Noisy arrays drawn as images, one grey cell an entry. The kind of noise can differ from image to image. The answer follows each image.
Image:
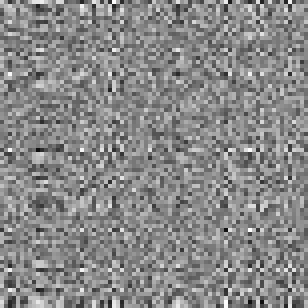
low rank plus noise
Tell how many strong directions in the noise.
one
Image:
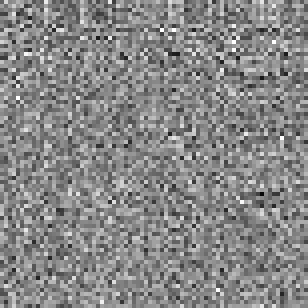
low rank plus noise
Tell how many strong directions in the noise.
three or four
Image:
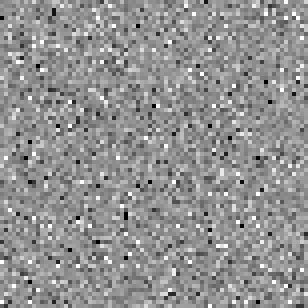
heavy tails
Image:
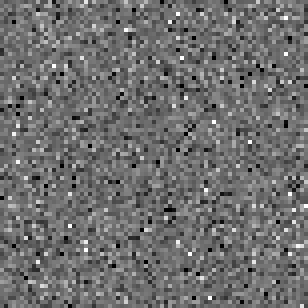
heavy tails
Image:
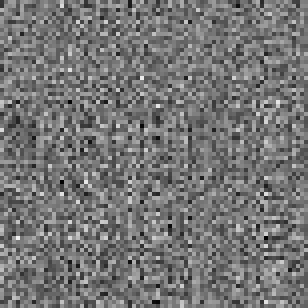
low rank plus noise
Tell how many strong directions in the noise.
three or four
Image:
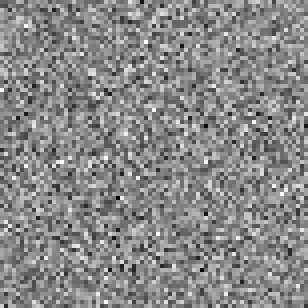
independent entries
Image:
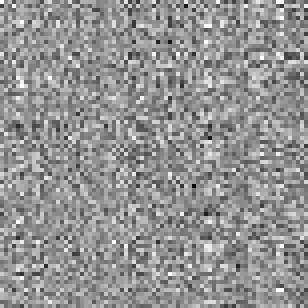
low rank plus noise
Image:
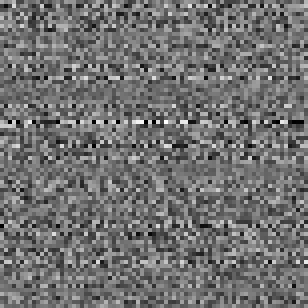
rows of uneven size
